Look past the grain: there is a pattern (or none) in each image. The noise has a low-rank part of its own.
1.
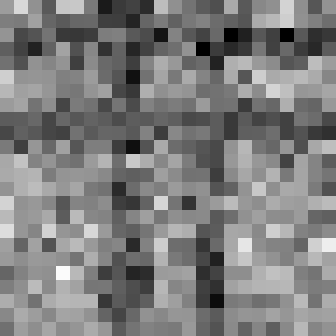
bands of rows crossing bands of columns
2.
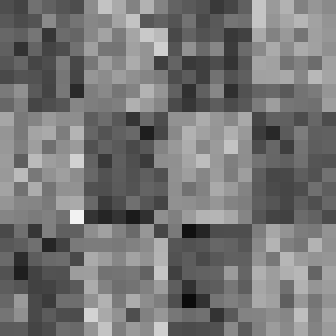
a checkerboard
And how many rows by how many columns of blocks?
3 by 4
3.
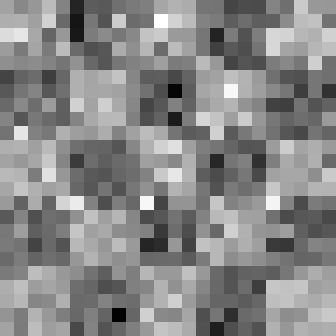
a checkerboard
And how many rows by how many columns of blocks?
5 by 5
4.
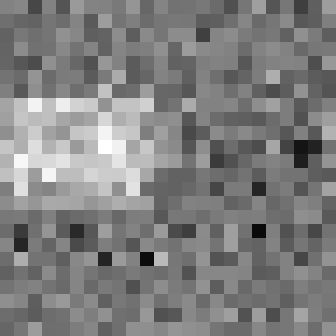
one block
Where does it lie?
middle left
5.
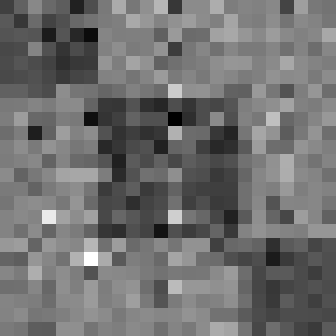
blocks along the diagonal
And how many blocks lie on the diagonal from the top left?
3
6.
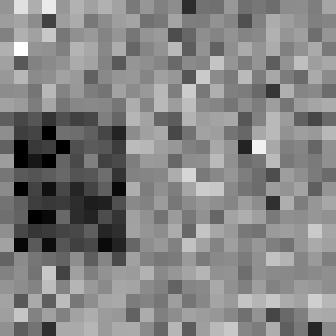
one block
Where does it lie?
middle left
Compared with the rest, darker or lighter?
darker
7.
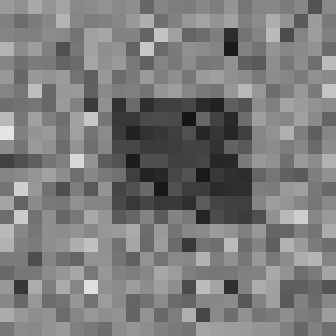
one block
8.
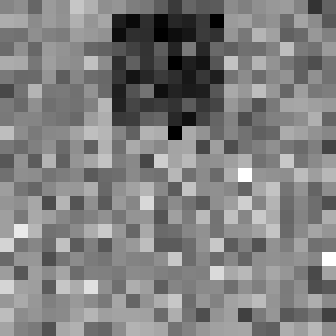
one block
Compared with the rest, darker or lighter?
darker
